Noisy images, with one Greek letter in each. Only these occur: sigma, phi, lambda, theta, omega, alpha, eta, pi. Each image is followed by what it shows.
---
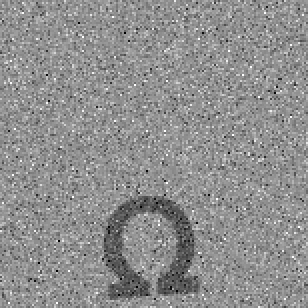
omega
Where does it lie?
bottom middle
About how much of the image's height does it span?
a third
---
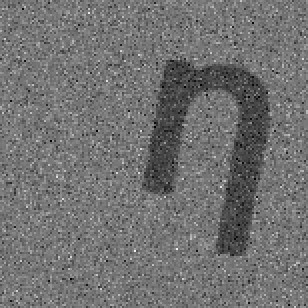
eta
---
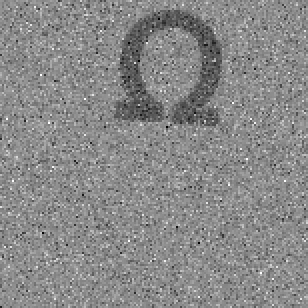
omega
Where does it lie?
top middle
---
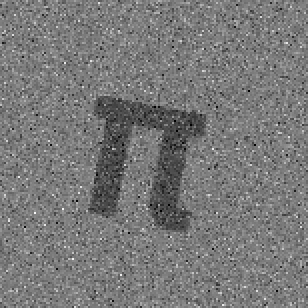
pi
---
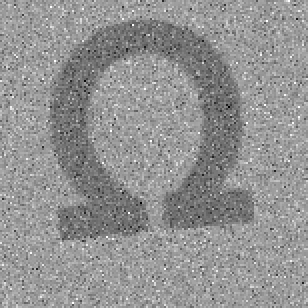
omega
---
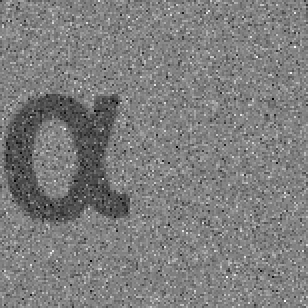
alpha
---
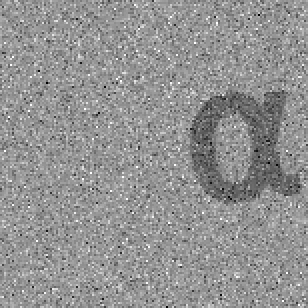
alpha
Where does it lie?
middle right
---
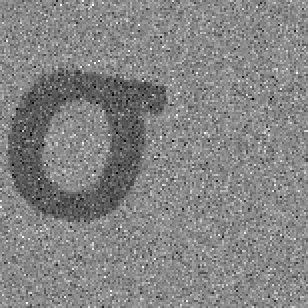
sigma
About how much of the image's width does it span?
half
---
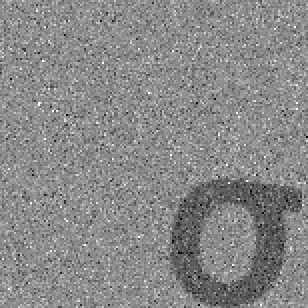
sigma
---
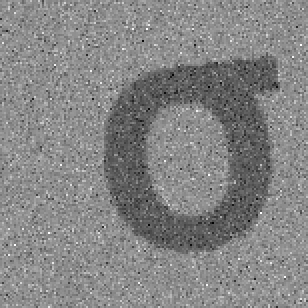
sigma
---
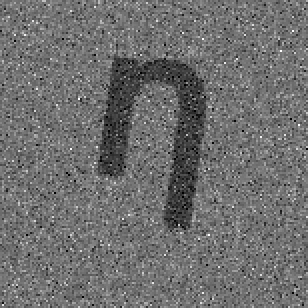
eta
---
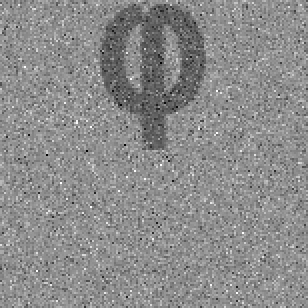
phi
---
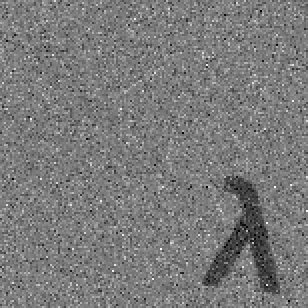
lambda
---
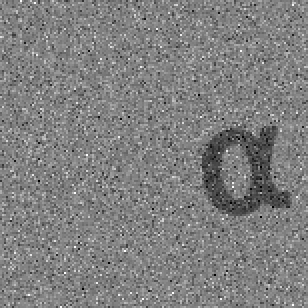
alpha
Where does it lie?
middle right
